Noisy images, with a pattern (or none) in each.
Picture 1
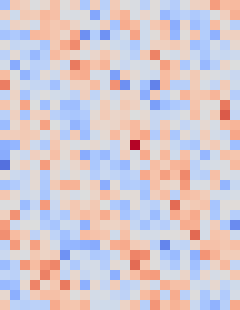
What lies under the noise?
diagonal stripes
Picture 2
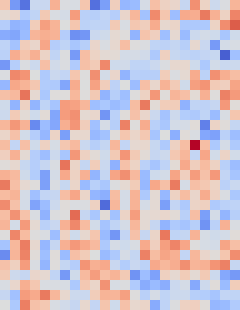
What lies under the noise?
rings round one point
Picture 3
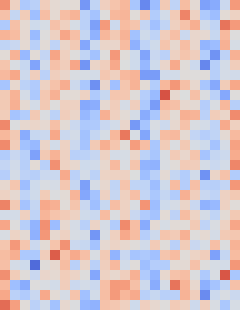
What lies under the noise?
vertical stripes
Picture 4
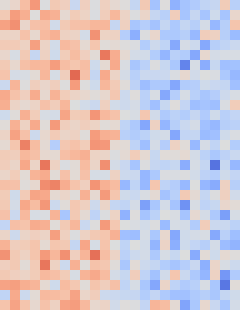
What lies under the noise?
a sharp edge
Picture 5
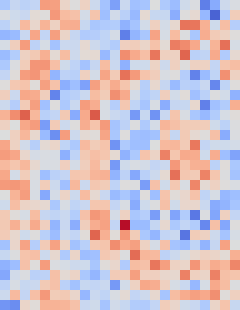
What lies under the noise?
rings round one point
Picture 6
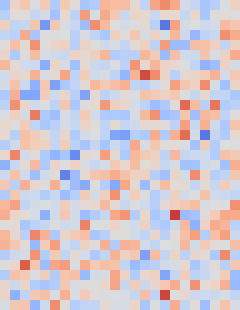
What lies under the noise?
only noise
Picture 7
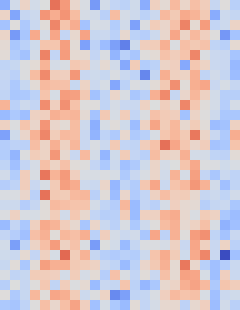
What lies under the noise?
vertical stripes
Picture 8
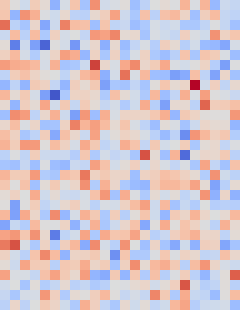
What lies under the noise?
only noise
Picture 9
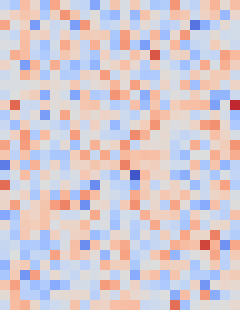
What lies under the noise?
only noise
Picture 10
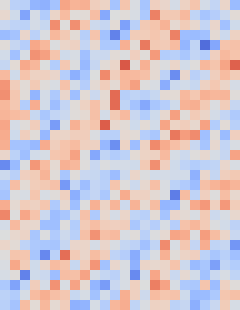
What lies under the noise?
diagonal stripes
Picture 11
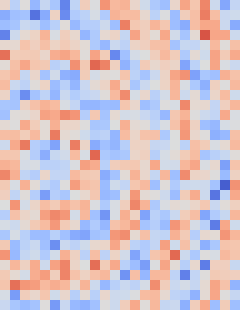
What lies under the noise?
rings round one point
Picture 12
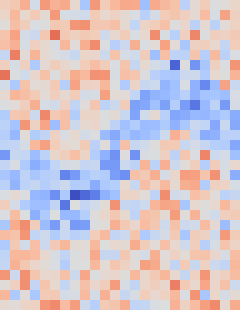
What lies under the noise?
a wavy band
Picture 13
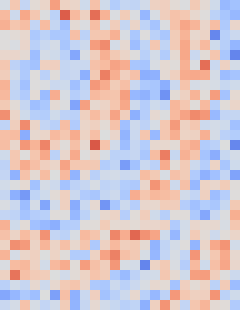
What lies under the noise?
rings round one point
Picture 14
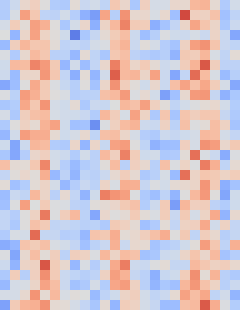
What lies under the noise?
vertical stripes
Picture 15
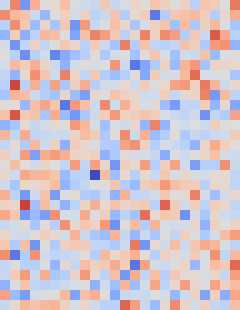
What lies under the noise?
only noise
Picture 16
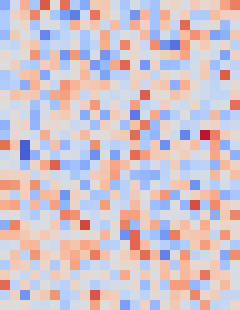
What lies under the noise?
only noise
